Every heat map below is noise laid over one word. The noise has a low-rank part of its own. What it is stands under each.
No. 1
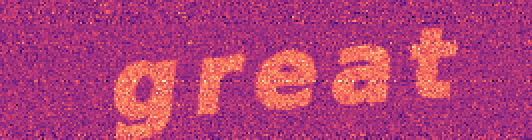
great
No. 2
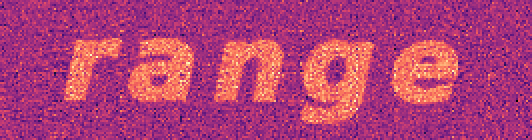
range
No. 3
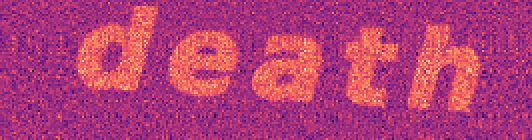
death
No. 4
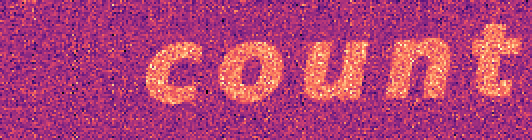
count
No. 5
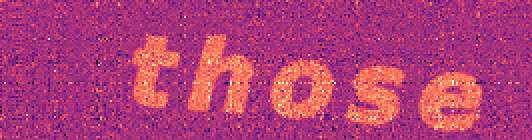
those
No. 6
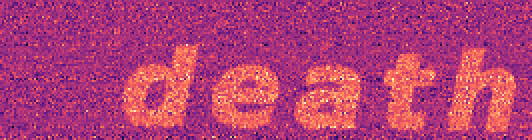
death
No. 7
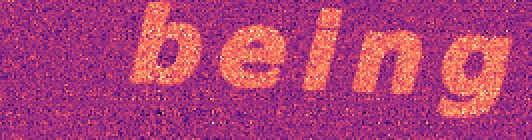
being
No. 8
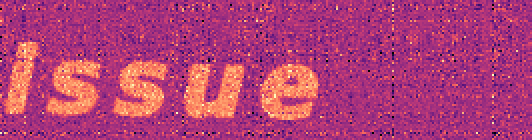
issue
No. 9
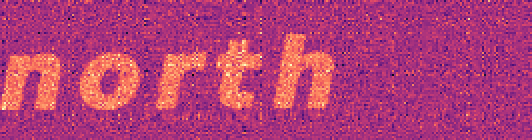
north
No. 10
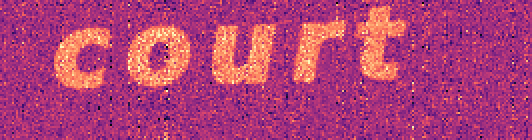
court
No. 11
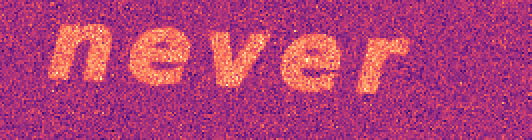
never
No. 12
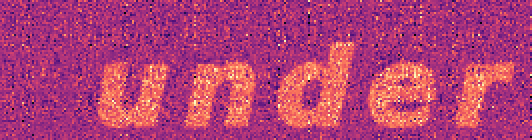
under
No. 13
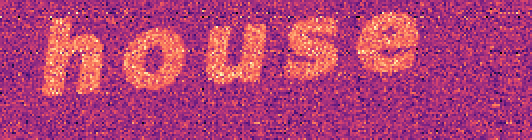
house
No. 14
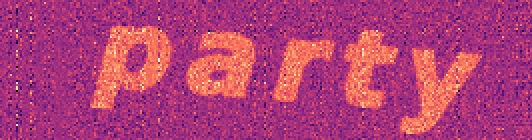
party
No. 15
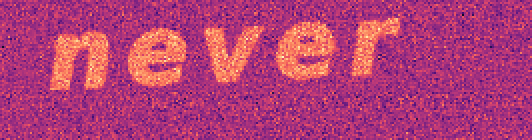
never
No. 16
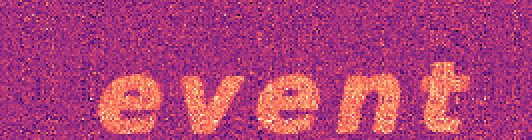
event
